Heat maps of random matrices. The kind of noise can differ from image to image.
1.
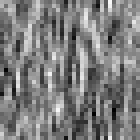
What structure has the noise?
streaked along the columns
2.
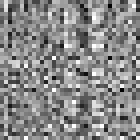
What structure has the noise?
low rank plus noise
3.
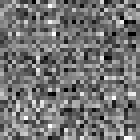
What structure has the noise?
low rank plus noise
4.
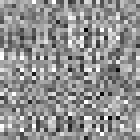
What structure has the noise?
low rank plus noise
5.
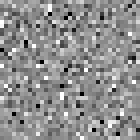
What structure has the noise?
heavy tails
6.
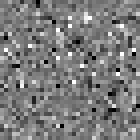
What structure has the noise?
heavy tails
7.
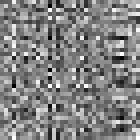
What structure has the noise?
low rank plus noise
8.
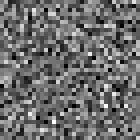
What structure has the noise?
independent entries
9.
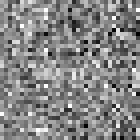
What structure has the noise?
low rank plus noise
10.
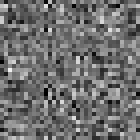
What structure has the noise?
low rank plus noise
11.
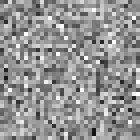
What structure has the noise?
independent entries
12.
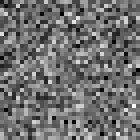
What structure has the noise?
independent entries
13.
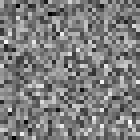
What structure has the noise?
independent entries
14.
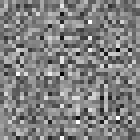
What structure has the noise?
low rank plus noise
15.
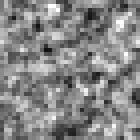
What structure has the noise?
blotchy
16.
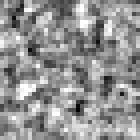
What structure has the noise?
blotchy
